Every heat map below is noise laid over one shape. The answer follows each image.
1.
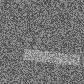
bar
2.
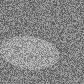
ellipse
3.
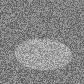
ellipse
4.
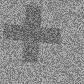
cross
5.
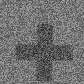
cross
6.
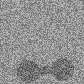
dumbbell
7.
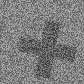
cross
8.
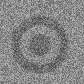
bullseye
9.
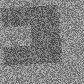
square with a notch
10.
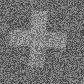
cross
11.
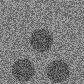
three dots
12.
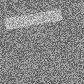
bar
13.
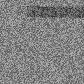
bar
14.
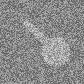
lollipop
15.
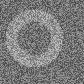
ring
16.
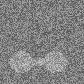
dumbbell
